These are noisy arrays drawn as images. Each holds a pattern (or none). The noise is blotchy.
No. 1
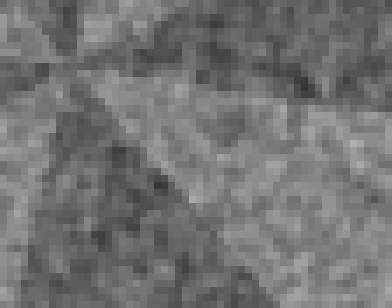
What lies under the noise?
spokes from one point
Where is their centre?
top left
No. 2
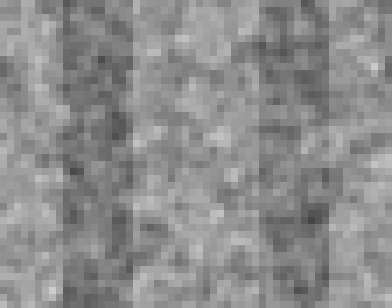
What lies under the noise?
vertical stripes
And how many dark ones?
2
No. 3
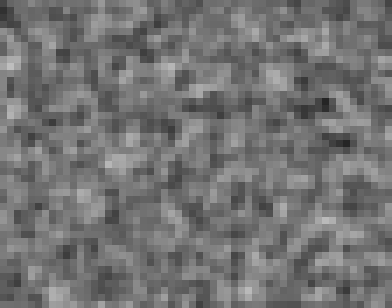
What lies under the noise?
only noise
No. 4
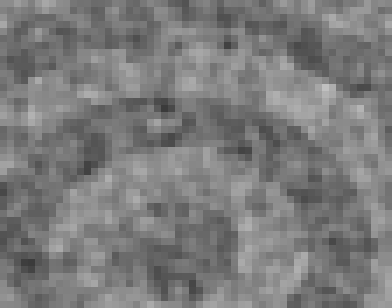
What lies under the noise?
rings round one point
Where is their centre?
bottom middle
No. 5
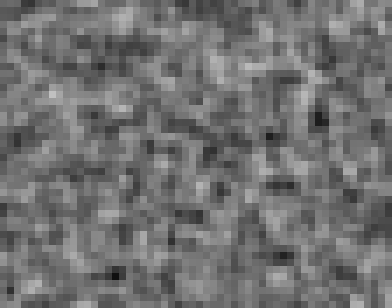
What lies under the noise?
only noise
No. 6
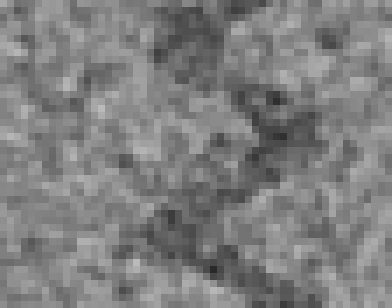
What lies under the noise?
a wavy band
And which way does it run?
top to bottom
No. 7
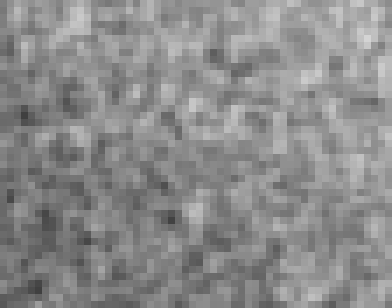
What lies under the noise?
a smooth slope
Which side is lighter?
top right
